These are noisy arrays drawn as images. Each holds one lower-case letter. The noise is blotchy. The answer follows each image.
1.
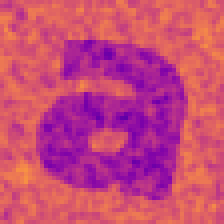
dark a
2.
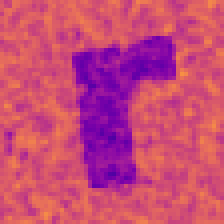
dark r
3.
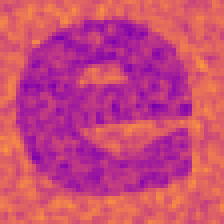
dark e
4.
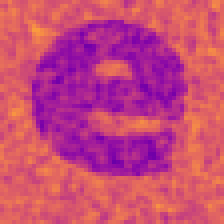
dark e
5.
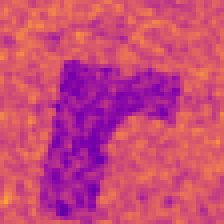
dark r
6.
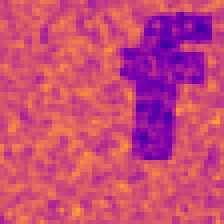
dark f
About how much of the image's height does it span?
two thirds
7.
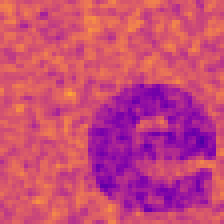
dark e
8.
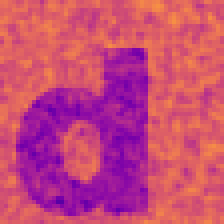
dark d
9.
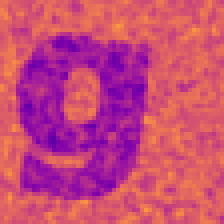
dark g
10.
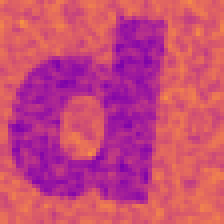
dark d
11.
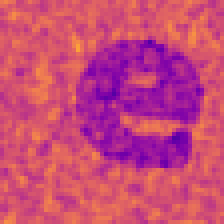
dark e
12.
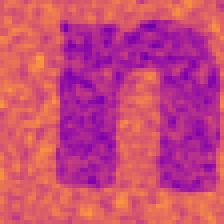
dark n
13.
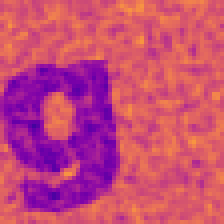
dark g
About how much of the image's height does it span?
two thirds
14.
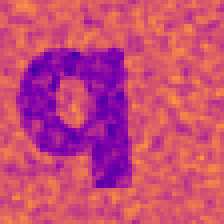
dark q
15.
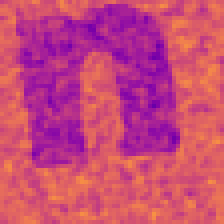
dark n
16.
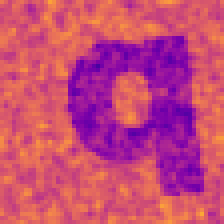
dark q
